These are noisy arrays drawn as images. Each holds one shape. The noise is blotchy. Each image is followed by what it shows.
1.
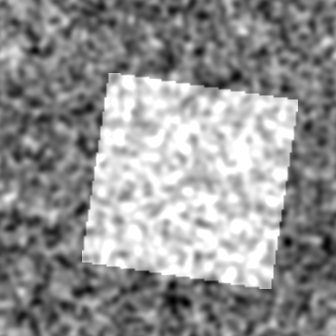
square
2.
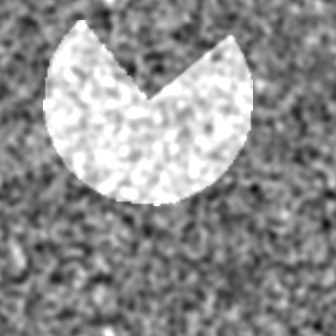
disc with a wedge cut out
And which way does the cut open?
up
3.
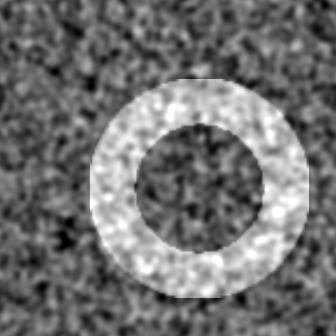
ring
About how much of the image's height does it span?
two thirds
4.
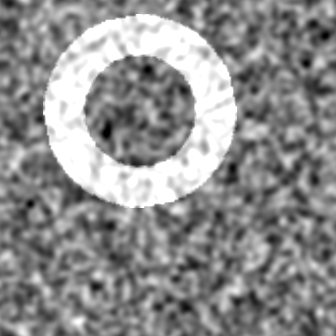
ring
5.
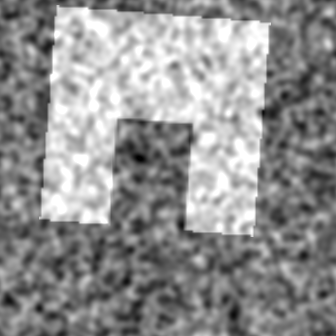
square with a notch
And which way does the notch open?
down
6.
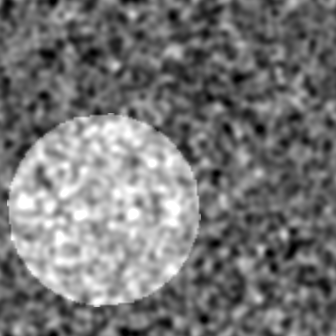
disc
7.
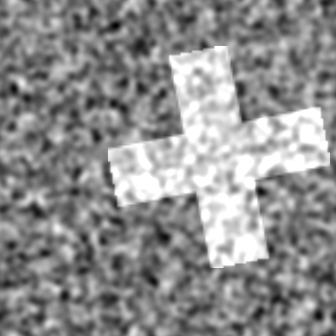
cross
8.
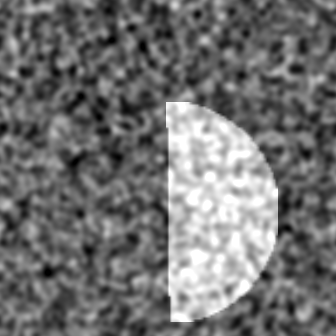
half disc
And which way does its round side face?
right
